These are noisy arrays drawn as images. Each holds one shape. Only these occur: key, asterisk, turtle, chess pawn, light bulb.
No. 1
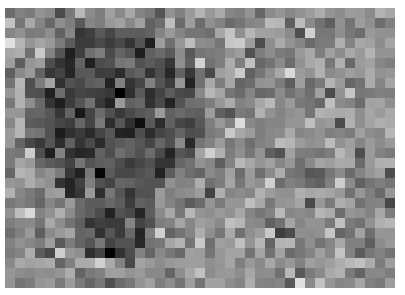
dark light bulb
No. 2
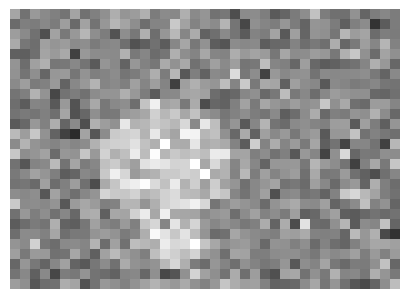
light light bulb
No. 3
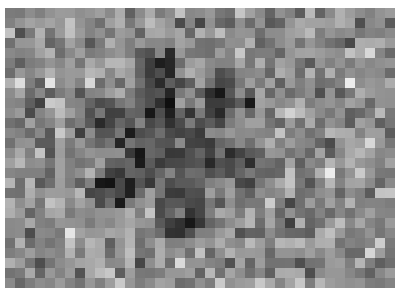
dark asterisk
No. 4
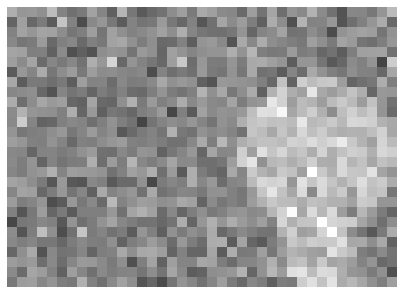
light light bulb
